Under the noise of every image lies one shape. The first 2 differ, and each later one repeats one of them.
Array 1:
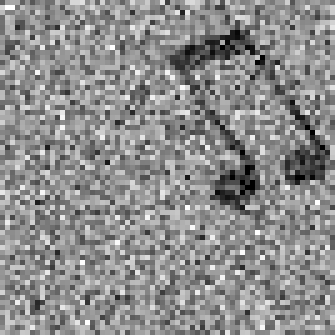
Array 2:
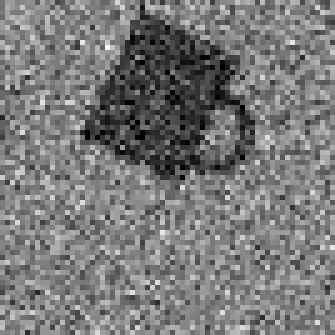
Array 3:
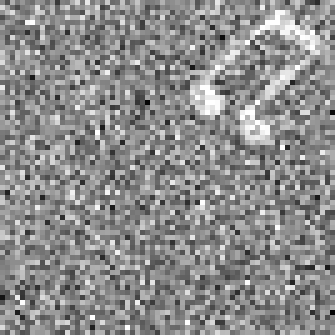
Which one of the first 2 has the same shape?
1
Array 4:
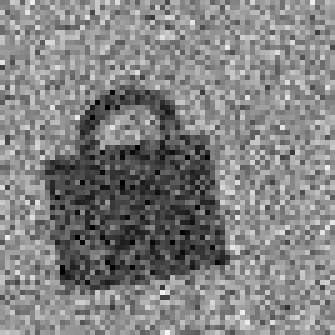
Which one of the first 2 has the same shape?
2
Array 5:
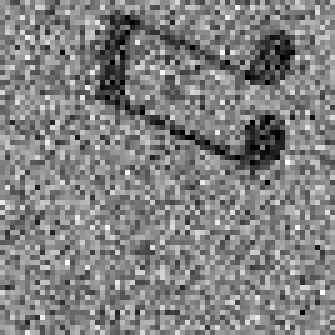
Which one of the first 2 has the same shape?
1
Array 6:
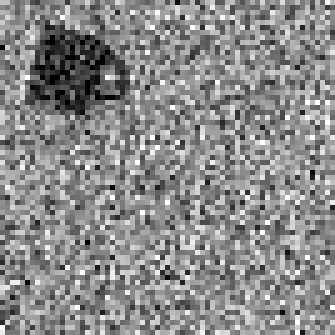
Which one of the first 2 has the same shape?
2
